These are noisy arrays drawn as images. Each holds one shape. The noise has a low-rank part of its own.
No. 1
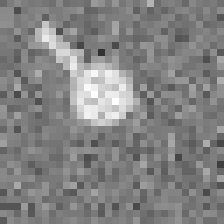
lollipop
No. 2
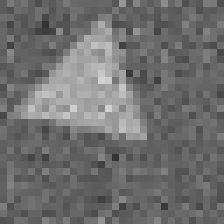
triangle
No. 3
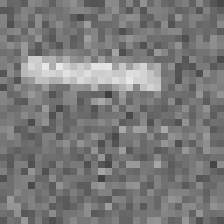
bar
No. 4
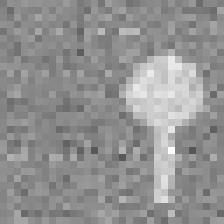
lollipop
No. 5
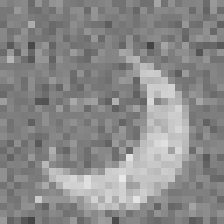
crescent
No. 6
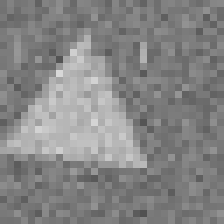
triangle
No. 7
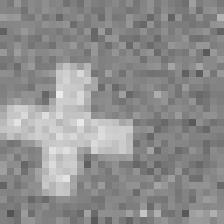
cross
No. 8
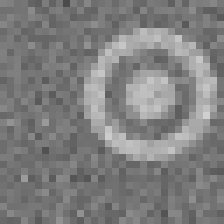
bullseye
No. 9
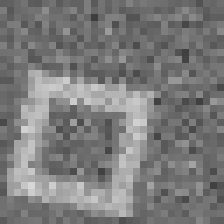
square frame
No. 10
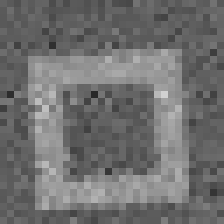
square frame
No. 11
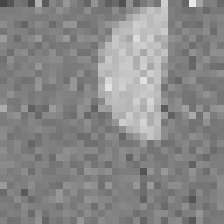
half disc
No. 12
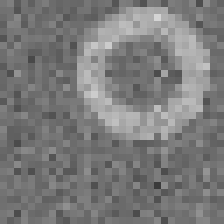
ring
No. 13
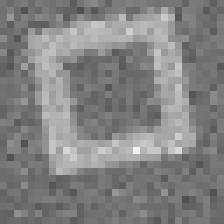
square frame
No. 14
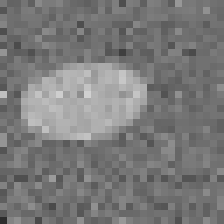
ellipse
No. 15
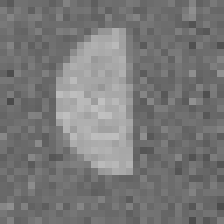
half disc
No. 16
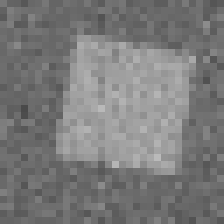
square
